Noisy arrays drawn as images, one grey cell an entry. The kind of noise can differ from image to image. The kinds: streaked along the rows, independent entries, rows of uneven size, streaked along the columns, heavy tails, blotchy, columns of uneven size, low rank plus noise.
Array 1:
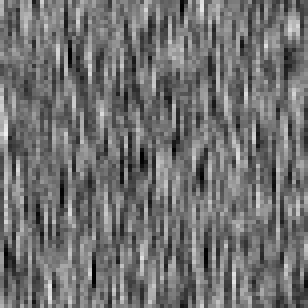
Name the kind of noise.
streaked along the columns
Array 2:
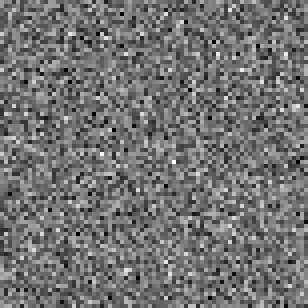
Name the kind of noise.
independent entries
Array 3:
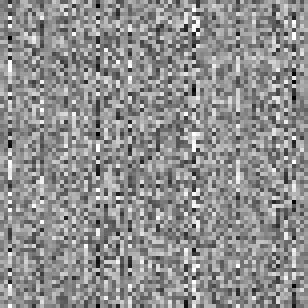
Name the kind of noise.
columns of uneven size
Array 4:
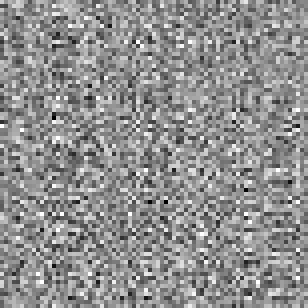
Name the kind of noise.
low rank plus noise
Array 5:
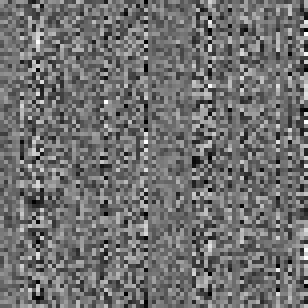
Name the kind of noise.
columns of uneven size
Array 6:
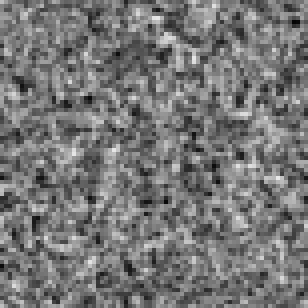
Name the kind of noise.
blotchy
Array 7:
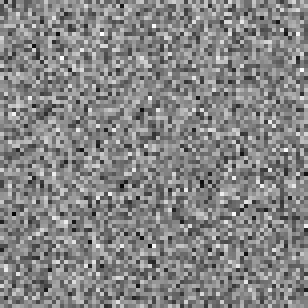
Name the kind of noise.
independent entries
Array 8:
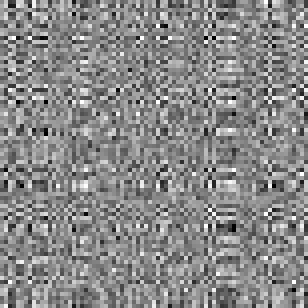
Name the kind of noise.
low rank plus noise
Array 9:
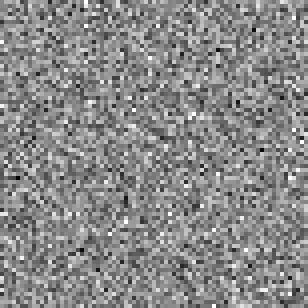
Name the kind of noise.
independent entries
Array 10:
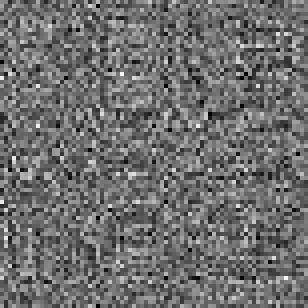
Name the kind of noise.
low rank plus noise
